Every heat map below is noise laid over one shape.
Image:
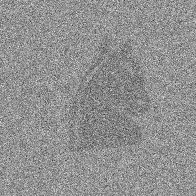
chess knight
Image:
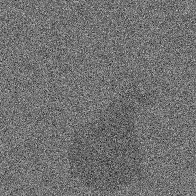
pear
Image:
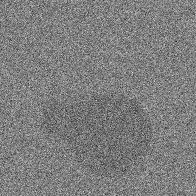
light bulb
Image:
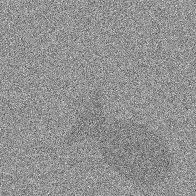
fish
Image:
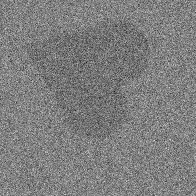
heart
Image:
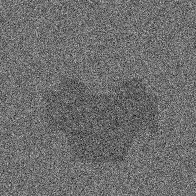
car
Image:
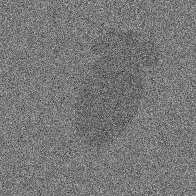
footprint
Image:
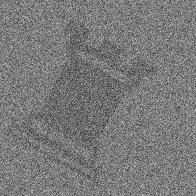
chess rook
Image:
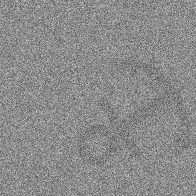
anchor
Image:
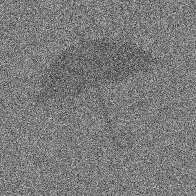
umbrella
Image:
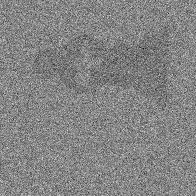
chess bishop
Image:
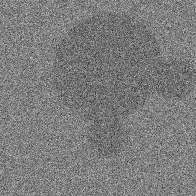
bear's head
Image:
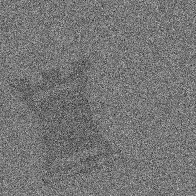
chess rook
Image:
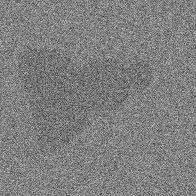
chess pawn
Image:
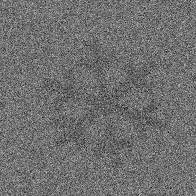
snowflake
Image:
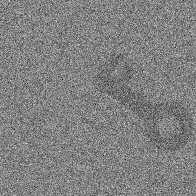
key
